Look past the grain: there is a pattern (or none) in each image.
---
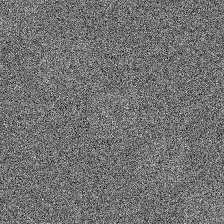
blocks along the diagonal
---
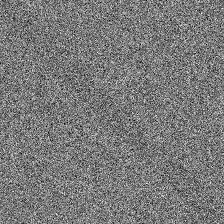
a diagonal band
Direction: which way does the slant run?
top left to bottom right
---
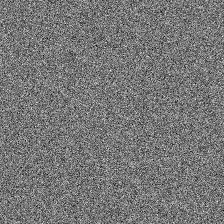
only noise
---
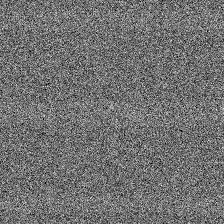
bands of rows
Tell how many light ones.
3
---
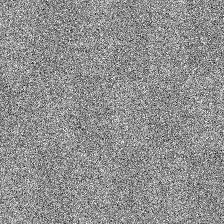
a checkerboard
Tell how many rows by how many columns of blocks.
3 by 6
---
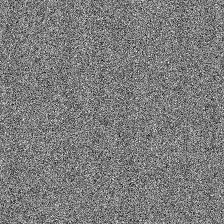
bands of columns
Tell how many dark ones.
6
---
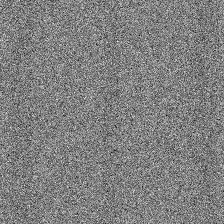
bands of columns
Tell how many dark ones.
3
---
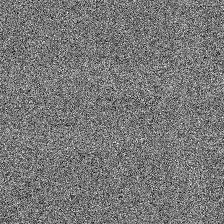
bands of rows crossing bands of columns
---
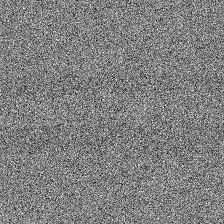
bands of rows
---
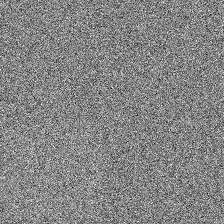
one block
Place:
bottom left
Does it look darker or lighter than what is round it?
lighter
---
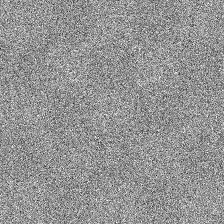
a checkerboard
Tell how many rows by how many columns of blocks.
5 by 5
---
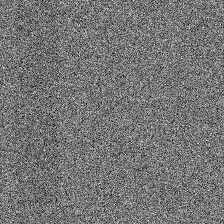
one band of columns
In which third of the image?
left
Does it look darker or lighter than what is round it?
darker
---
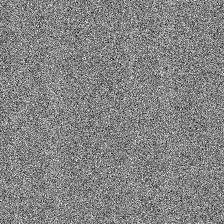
bands of columns
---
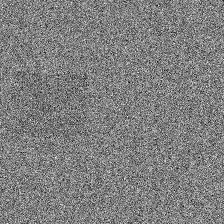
one block
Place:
middle left
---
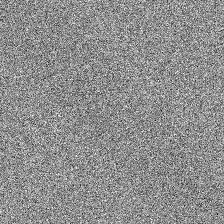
a diagonal band
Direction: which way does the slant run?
top left to bottom right
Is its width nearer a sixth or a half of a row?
a half
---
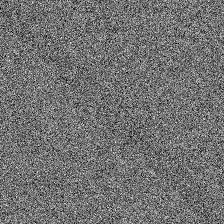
a diagonal band
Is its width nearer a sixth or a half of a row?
a sixth
